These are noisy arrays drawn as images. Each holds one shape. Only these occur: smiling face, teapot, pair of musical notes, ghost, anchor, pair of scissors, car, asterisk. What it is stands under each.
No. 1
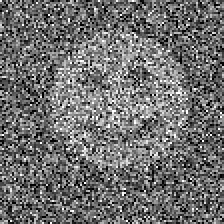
smiling face
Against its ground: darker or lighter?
lighter
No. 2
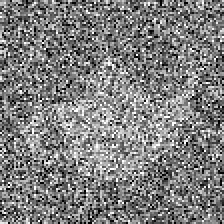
teapot
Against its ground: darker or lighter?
lighter
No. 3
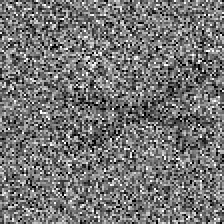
pair of scissors
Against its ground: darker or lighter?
darker
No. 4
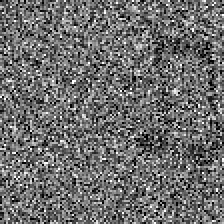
pair of musical notes
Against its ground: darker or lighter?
darker
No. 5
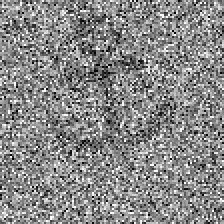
anchor
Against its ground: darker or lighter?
darker
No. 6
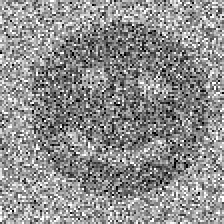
smiling face
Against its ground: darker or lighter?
darker
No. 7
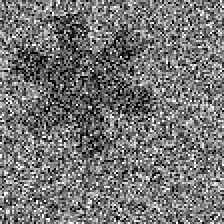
asterisk
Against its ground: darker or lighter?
darker
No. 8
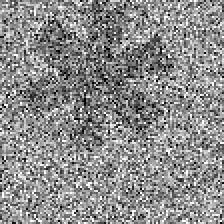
asterisk
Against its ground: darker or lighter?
darker
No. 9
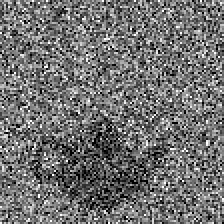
teapot
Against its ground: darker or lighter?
darker
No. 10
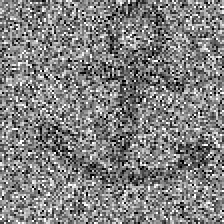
anchor
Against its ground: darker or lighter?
darker
